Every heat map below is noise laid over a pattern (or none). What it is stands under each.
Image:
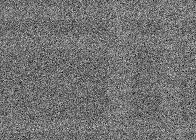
bands of rows crossing bands of columns
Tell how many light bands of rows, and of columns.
3 and 2
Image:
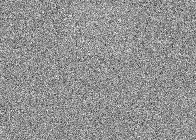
one block
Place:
top middle
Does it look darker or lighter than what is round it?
lighter
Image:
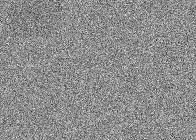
one block
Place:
top left
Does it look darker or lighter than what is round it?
darker
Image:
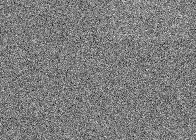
one block
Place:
top right
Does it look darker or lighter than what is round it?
lighter
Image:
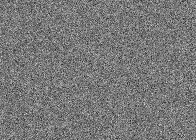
only noise
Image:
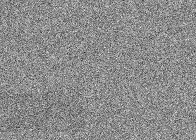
one block
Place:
bottom left
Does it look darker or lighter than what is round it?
darker
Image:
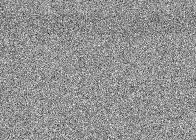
one band of rows
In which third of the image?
top
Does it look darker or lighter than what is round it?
darker
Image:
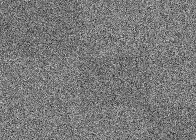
blocks along the diagonal
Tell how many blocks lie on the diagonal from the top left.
3
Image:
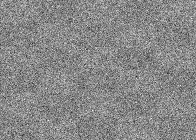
a checkerboard
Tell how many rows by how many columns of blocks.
6 by 5
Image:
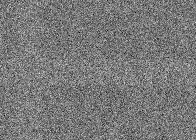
bands of rows crossing bands of columns
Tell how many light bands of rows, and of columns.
1 and 1
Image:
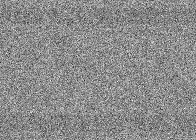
bands of rows
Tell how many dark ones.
2
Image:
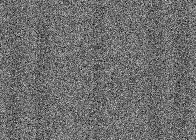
bands of columns
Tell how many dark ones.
5
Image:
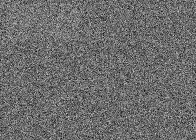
one block
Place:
top left
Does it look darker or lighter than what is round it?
lighter
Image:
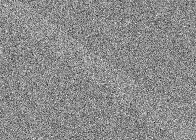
a diagonal band
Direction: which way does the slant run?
top left to bottom right
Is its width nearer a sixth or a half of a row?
a sixth
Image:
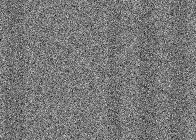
bands of columns
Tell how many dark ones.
4
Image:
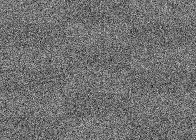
a checkerboard
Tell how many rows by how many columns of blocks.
6 by 3
